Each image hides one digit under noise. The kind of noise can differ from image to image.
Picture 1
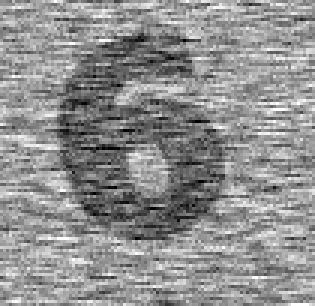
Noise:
streaked along the rows
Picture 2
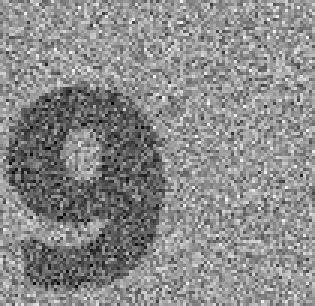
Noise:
independent entries
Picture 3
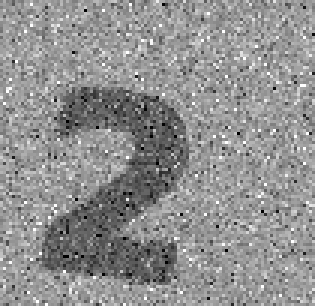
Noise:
heavy tails
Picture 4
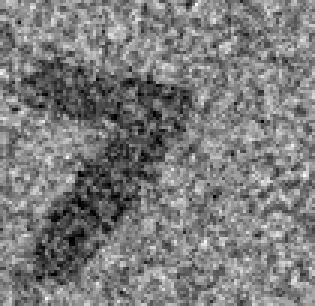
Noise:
blotchy
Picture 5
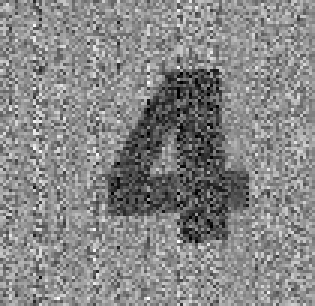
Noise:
columns of uneven size
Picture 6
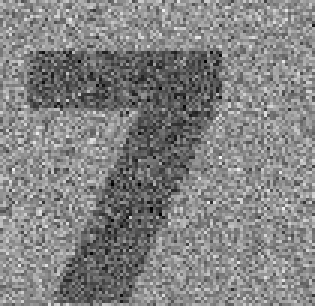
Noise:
low rank plus noise
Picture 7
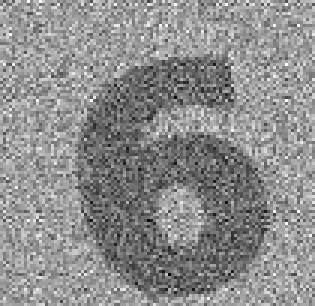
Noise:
low rank plus noise
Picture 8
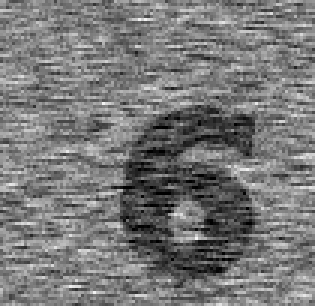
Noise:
streaked along the rows
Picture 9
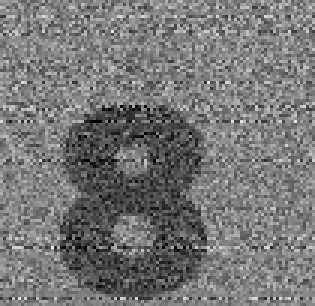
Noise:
rows of uneven size
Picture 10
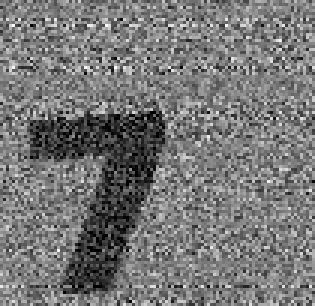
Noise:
rows of uneven size
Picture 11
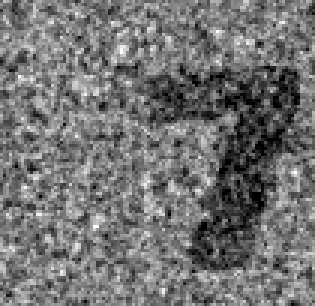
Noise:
blotchy
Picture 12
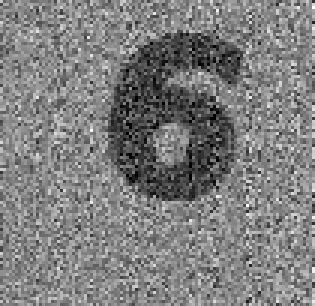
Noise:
columns of uneven size
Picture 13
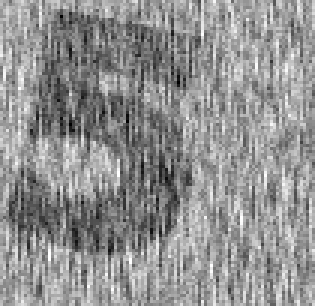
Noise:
streaked along the columns
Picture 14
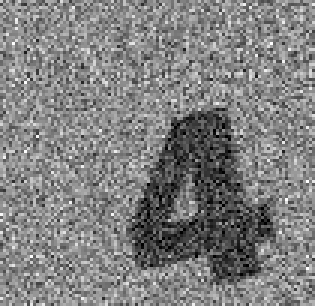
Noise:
low rank plus noise
